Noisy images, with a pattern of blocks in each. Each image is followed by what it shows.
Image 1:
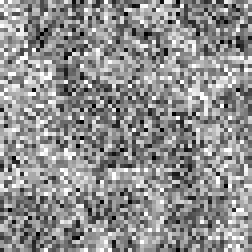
the same after a half turn
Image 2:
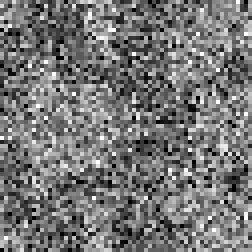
top and bottom mirror each other
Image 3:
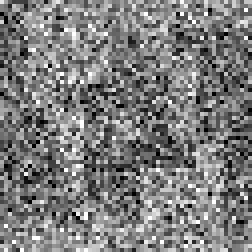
the same after a half turn
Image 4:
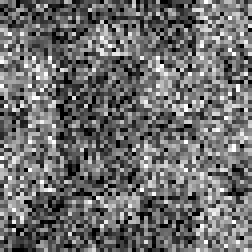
top and bottom mirror each other
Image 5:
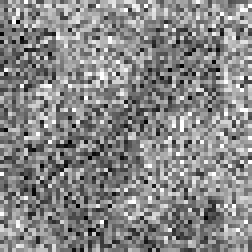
mirrored about the diagonal from the bottom left
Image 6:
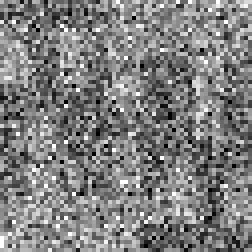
the same after a half turn
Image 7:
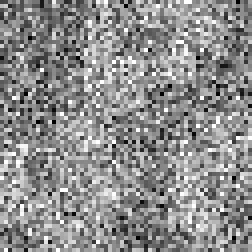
no symmetry
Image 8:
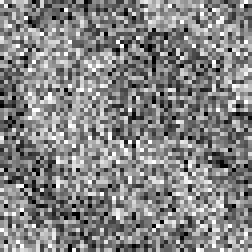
mirrored about the diagonal from the bottom left
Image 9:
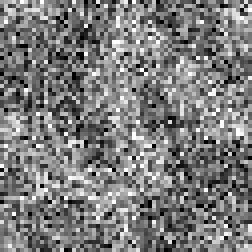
the same after a half turn
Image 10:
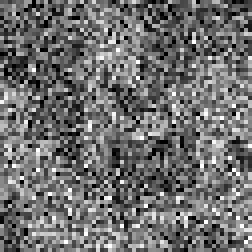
no symmetry
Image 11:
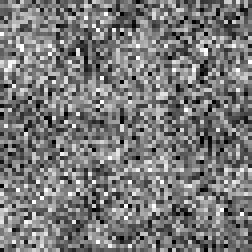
top and bottom mirror each other
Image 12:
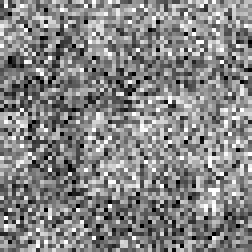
no symmetry
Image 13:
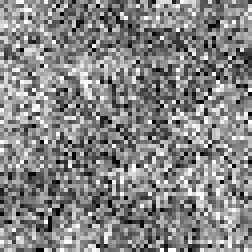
the same after a half turn
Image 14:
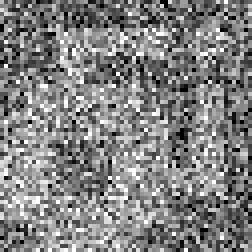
mirrored about the diagonal from the bottom left
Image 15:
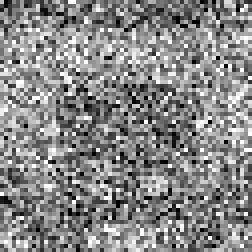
left and right mirror each other
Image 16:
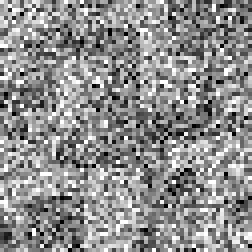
no symmetry
